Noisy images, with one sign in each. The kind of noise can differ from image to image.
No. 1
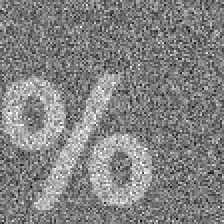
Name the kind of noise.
low rank plus noise
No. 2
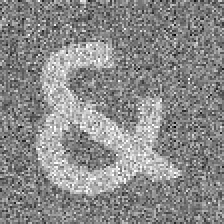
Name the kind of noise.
low rank plus noise
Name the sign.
ampersand
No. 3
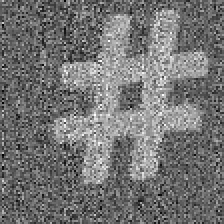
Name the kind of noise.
columns of uneven size
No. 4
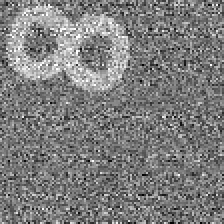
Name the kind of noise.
rows of uneven size
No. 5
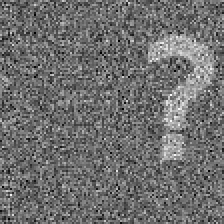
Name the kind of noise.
low rank plus noise
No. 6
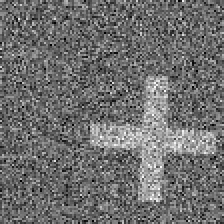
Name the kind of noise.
low rank plus noise
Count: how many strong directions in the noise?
two
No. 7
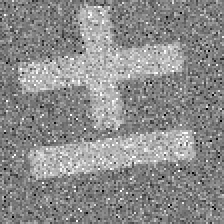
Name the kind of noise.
heavy tails
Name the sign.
plus-minus sign
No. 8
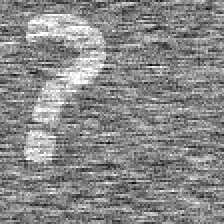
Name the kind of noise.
streaked along the rows
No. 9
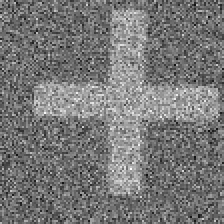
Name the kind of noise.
low rank plus noise
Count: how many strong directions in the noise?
one
